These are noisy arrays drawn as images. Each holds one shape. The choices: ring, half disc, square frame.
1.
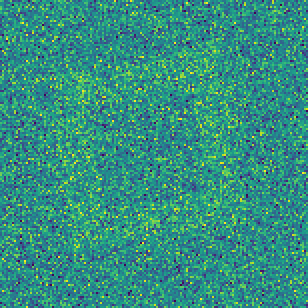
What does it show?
light square frame
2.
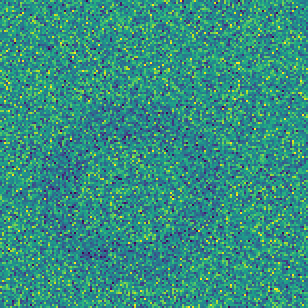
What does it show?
dark ring
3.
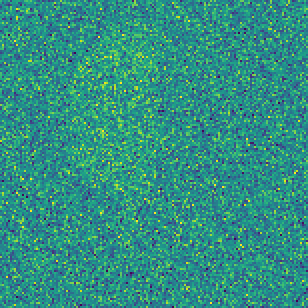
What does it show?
light half disc
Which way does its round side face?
left
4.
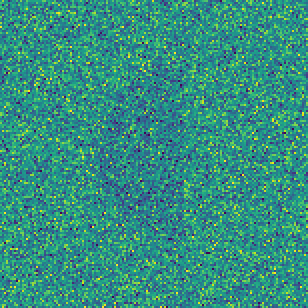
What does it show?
dark half disc
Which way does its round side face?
left
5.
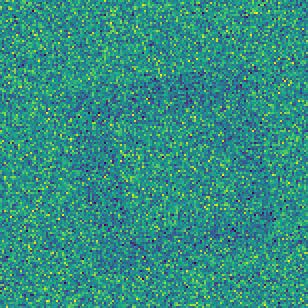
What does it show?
dark square frame
